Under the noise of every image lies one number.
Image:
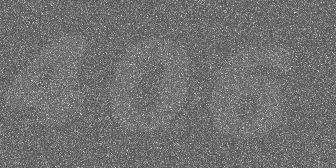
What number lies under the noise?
406
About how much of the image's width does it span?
nearly all
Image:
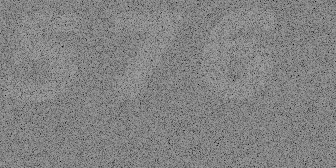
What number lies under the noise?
576
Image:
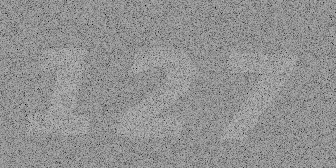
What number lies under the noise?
127
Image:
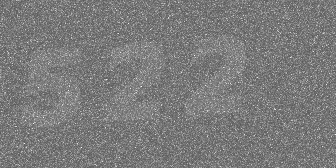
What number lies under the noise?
522
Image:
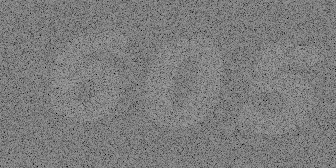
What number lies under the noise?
605
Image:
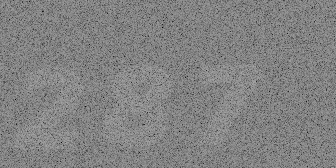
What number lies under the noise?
287
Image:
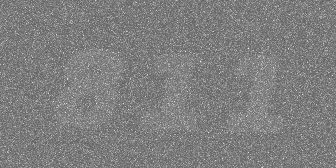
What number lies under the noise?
811
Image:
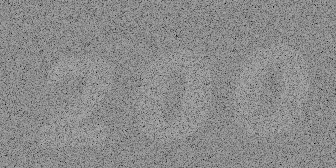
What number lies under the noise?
200
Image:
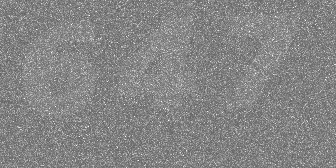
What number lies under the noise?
647
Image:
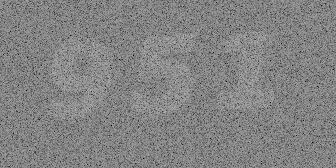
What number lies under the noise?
951
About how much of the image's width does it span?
two thirds
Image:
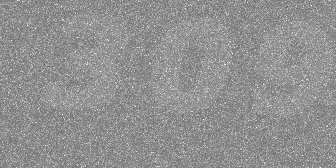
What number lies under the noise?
309
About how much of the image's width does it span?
nearly all
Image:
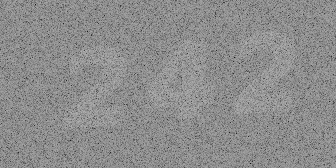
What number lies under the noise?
242
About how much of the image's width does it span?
two thirds
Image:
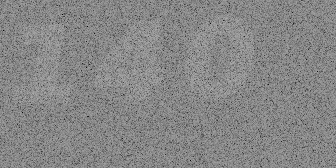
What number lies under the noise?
140
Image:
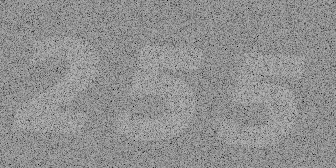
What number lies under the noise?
255
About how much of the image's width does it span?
nearly all
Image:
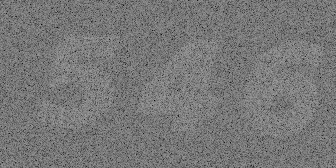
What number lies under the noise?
546
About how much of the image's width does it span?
nearly all
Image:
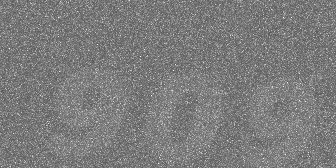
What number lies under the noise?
909
